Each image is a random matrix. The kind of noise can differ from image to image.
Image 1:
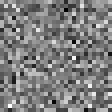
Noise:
low rank plus noise
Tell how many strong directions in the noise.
five to eight
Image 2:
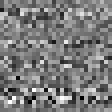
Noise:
rows of uneven size
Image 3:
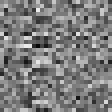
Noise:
low rank plus noise
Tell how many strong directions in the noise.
one
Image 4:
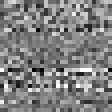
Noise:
rows of uneven size
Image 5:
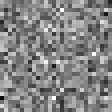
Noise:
low rank plus noise
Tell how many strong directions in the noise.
three or four
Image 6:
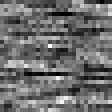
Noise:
streaked along the rows
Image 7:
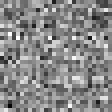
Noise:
low rank plus noise
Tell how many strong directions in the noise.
three or four
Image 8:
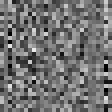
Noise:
columns of uneven size
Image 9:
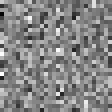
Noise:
columns of uneven size
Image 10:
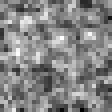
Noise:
blotchy
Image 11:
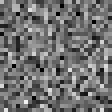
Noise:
independent entries
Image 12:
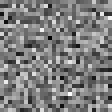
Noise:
independent entries
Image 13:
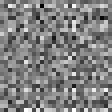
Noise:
low rank plus noise
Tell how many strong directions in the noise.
one
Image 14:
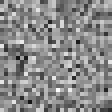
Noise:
independent entries
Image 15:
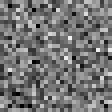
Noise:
independent entries
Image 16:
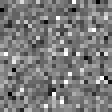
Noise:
heavy tails
